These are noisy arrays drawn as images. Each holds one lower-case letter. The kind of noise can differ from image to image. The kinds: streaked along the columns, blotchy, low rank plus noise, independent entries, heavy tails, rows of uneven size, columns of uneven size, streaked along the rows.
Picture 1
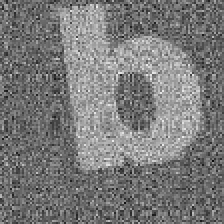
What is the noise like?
low rank plus noise
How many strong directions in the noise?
two
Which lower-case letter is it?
b
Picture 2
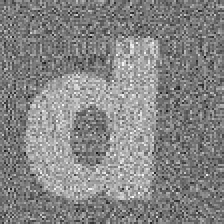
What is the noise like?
low rank plus noise
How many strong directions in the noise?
three or four
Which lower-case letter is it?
d
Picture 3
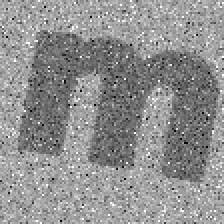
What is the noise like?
heavy tails
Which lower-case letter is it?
m
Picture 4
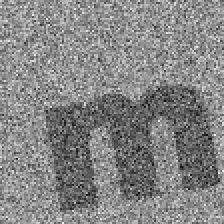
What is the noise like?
independent entries
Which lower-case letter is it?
m
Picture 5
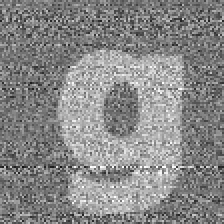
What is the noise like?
rows of uneven size
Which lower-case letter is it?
g
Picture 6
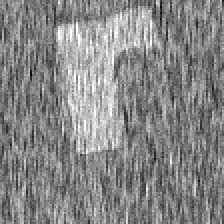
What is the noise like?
streaked along the columns
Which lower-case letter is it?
r
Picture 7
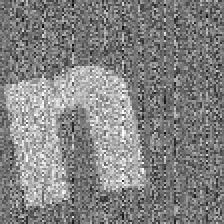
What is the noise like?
columns of uneven size
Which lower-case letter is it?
n
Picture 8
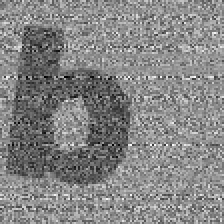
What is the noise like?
rows of uneven size
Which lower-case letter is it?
b
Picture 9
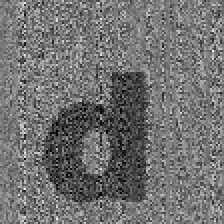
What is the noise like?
columns of uneven size
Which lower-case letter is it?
d
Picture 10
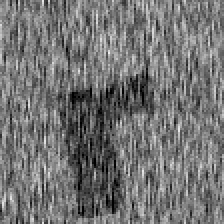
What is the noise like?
streaked along the columns
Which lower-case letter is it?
r
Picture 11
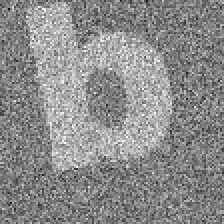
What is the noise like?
independent entries
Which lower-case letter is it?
b
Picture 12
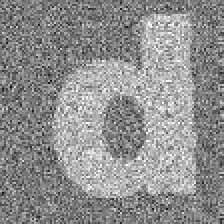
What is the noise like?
low rank plus noise
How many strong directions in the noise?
five to eight
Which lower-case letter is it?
d
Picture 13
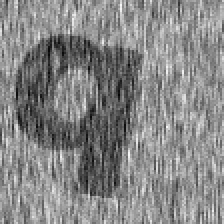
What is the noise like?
streaked along the columns
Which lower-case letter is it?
q
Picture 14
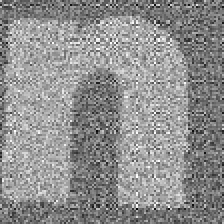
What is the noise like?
low rank plus noise
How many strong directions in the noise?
one
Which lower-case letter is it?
n
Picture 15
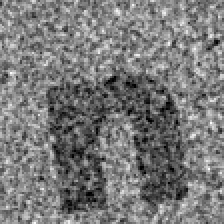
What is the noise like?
blotchy
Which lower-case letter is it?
n
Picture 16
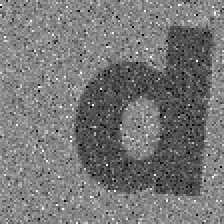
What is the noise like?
heavy tails
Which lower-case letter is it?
d
